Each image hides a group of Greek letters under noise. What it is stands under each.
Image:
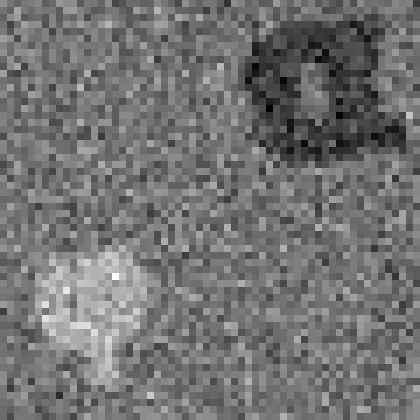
top right: dark alpha; bottom left: light phi
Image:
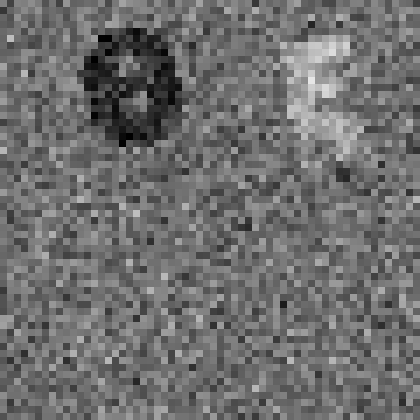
top left: dark theta; top right: light xi
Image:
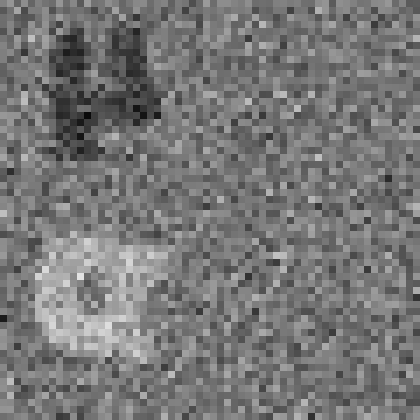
top left: dark mu; bottom left: light alpha
